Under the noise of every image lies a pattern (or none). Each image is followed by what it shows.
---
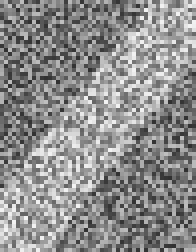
a diagonal band
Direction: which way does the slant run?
bottom left to top right
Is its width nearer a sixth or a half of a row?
a half
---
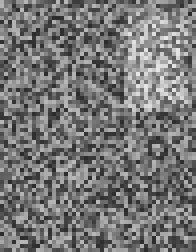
one block
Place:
top right
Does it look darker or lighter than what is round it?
lighter
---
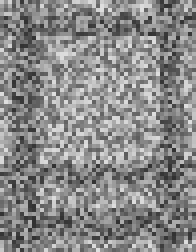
bands of rows crossing bands of columns
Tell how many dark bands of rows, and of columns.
3 and 2
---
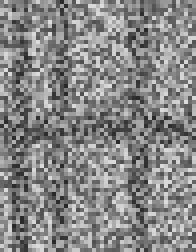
bands of rows crossing bands of columns
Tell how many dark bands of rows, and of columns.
1 and 3
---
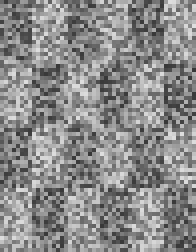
a checkerboard
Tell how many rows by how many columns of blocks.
4 by 6
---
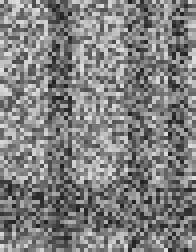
bands of rows crossing bands of columns
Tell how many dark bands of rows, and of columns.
1 and 3
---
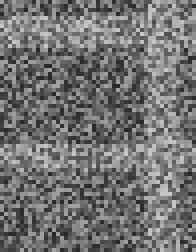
bands of rows crossing bands of columns
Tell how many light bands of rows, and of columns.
2 and 1
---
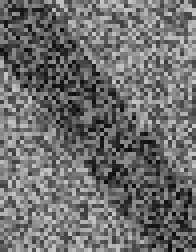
a diagonal band
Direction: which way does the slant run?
top left to bottom right
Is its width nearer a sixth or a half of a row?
a half
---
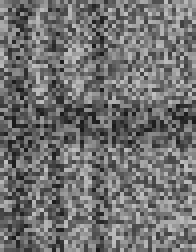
bands of rows crossing bands of columns
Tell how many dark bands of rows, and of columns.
1 and 3
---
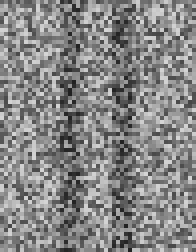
bands of columns
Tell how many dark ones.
2
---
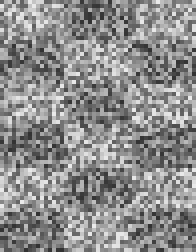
a checkerboard
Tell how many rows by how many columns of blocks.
6 by 3
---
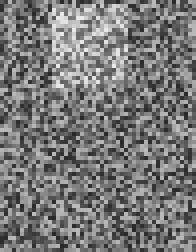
one block
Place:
top middle
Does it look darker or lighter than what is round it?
lighter
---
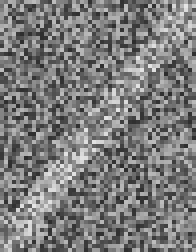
a diagonal band
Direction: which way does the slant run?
bottom left to top right
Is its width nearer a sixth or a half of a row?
a sixth
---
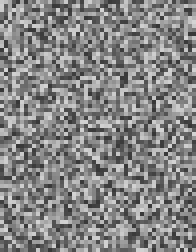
only noise
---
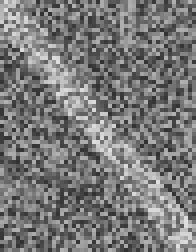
a diagonal band
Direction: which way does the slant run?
top left to bottom right
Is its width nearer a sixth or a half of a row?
a sixth
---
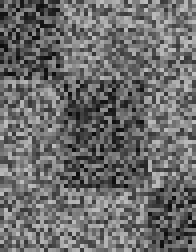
blocks along the diagonal
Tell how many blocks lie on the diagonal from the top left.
3
